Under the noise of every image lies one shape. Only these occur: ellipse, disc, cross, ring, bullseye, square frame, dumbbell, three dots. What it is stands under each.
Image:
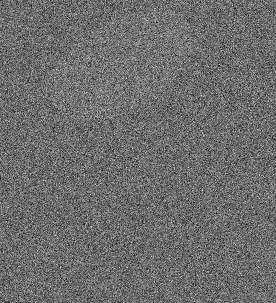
ellipse
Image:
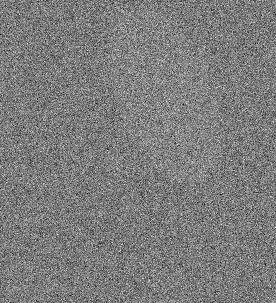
ellipse
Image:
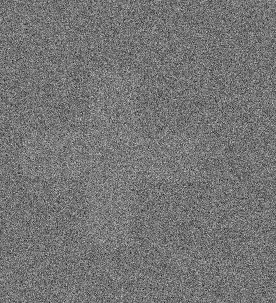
cross
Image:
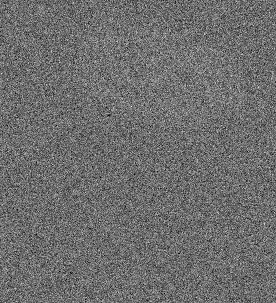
ellipse
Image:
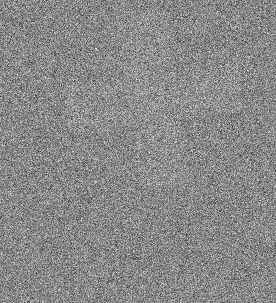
cross
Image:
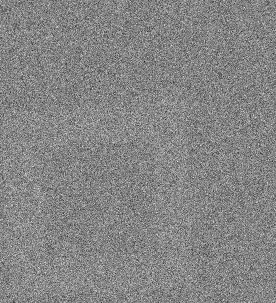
square frame
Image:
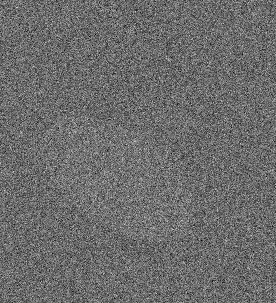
ellipse
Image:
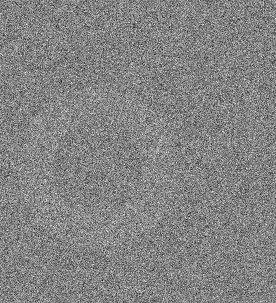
ring
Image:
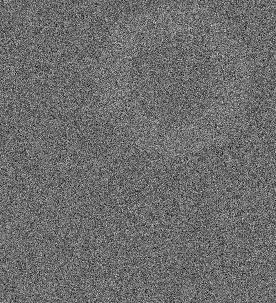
ring
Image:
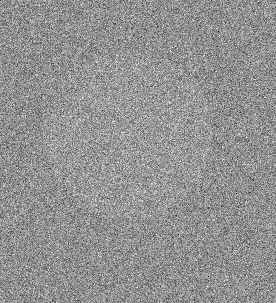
disc
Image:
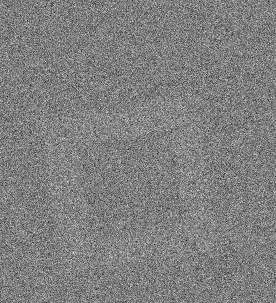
square frame
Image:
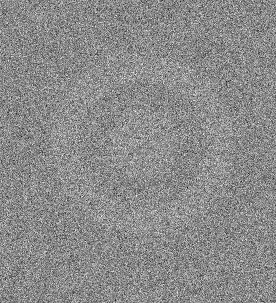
bullseye
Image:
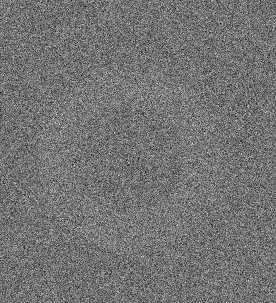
ring
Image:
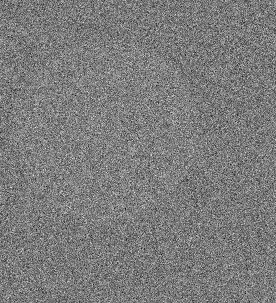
disc
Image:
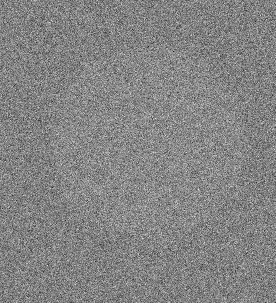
disc
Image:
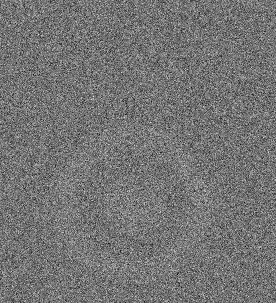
bullseye
